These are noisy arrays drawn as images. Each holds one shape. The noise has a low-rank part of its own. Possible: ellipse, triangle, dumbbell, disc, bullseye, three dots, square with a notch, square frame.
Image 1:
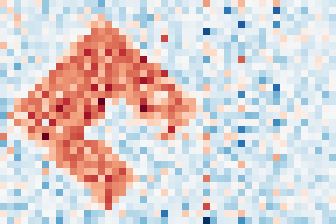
square with a notch
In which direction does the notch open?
down and right
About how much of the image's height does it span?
nearly all
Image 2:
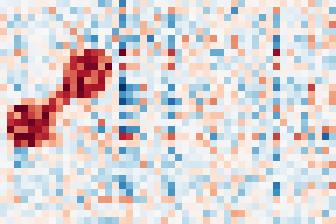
dumbbell
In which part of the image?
middle left
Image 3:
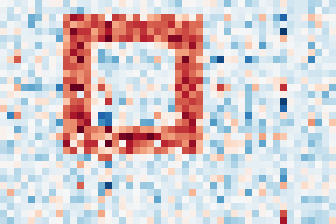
square frame
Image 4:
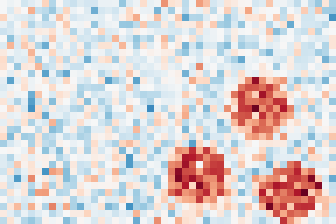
three dots
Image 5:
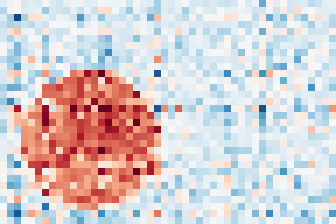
disc
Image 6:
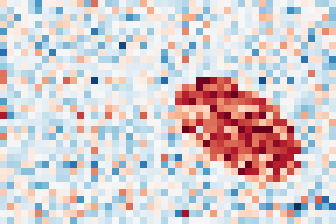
ellipse
